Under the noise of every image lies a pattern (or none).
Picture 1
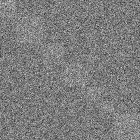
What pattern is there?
blocks along the diagonal
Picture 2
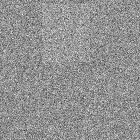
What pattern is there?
one block
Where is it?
top middle
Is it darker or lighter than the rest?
lighter
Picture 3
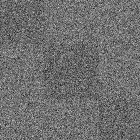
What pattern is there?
blocks along the diagonal
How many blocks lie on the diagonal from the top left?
3
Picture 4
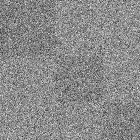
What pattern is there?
blocks along the diagonal
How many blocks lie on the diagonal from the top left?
3
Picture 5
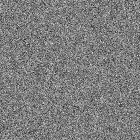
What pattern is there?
only noise
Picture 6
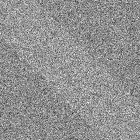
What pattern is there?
a diagonal band
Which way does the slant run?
top left to bottom right
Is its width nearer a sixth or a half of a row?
a half
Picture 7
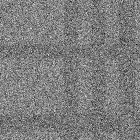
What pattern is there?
bands of rows crossing bands of columns
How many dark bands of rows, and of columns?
2 and 3
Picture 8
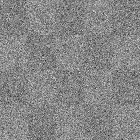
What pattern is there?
a checkerboard
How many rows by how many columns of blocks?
4 by 5
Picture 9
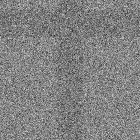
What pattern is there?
bands of rows crossing bands of columns
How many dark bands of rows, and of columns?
1 and 1
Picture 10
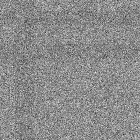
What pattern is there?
bands of rows crossing bands of columns
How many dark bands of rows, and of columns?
2 and 1
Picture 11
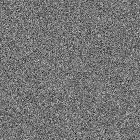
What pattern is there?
only noise
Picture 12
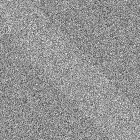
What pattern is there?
a diagonal band
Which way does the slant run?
top left to bottom right
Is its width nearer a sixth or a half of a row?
a half
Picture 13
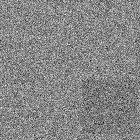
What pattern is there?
one block
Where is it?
bottom right
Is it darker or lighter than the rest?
darker
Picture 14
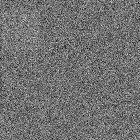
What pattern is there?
one block
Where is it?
top left
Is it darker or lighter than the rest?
lighter
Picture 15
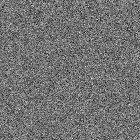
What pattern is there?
only noise
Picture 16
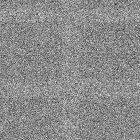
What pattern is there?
bands of rows crossing bands of columns
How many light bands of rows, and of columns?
2 and 1
